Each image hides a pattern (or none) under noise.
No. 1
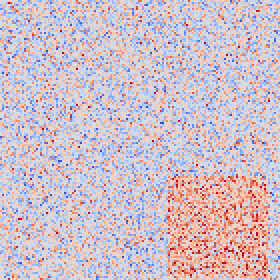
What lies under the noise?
one block
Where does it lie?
bottom right
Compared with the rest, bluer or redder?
redder
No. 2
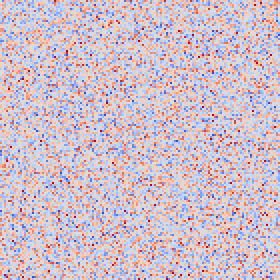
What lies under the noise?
only noise
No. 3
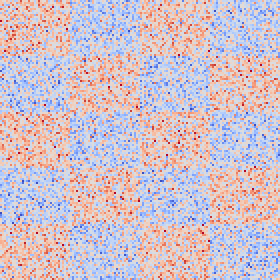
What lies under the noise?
a checkerboard
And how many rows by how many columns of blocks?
5 by 4
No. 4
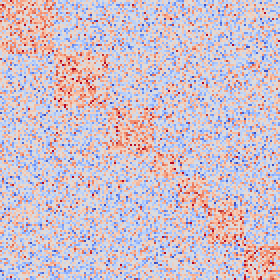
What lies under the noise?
blocks along the diagonal
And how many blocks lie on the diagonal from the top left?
7
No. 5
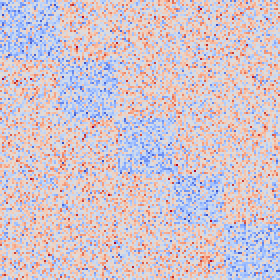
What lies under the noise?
blocks along the diagonal
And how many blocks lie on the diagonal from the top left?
5
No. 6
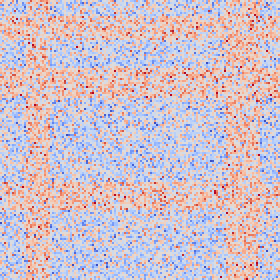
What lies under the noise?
bands of rows crossing bands of columns
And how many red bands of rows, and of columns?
3 and 2
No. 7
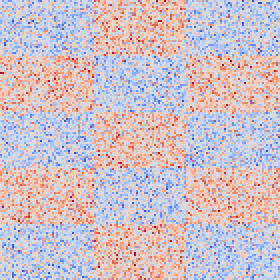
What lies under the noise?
a checkerboard
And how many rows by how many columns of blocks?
5 by 3
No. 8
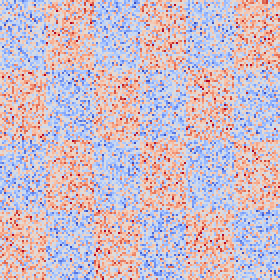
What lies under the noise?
a checkerboard
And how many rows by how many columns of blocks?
4 by 6
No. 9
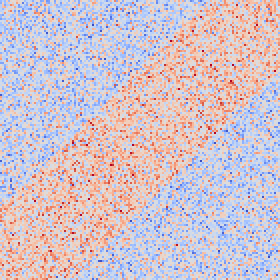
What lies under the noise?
a diagonal band
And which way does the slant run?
bottom left to top right
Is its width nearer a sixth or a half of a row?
a half
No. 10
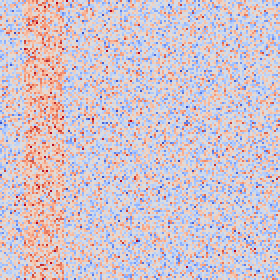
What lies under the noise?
one band of columns
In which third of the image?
left
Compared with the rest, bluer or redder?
redder
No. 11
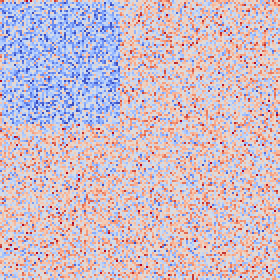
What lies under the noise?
one block
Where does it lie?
top left
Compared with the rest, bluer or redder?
bluer
